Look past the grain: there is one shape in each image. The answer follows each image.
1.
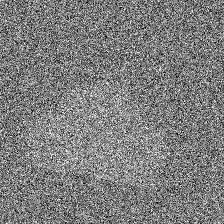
light cloud
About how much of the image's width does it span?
two thirds
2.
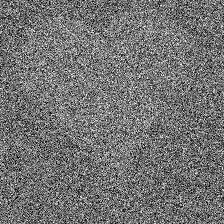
light heart
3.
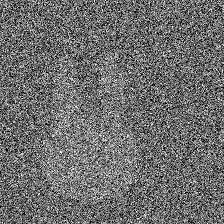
light rabbit's head
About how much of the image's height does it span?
two thirds
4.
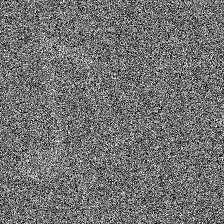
light musical note
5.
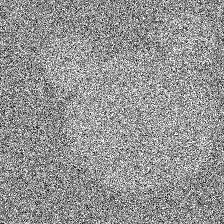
light bear's head
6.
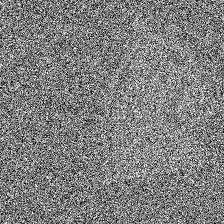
light chess knight
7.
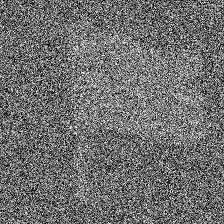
light flag
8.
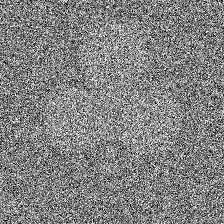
light club
